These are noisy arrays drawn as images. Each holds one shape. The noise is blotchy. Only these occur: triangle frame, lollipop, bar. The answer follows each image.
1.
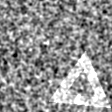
triangle frame
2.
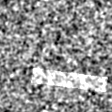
bar
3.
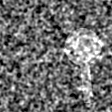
lollipop
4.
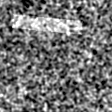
bar
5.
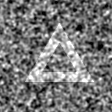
triangle frame
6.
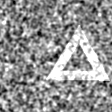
triangle frame
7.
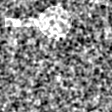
lollipop
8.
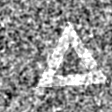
triangle frame
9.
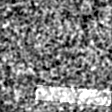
bar
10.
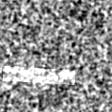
bar
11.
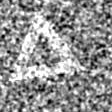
triangle frame
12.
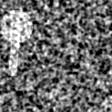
lollipop
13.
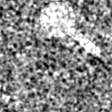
lollipop
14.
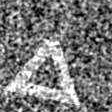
triangle frame
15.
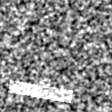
bar
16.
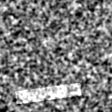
bar
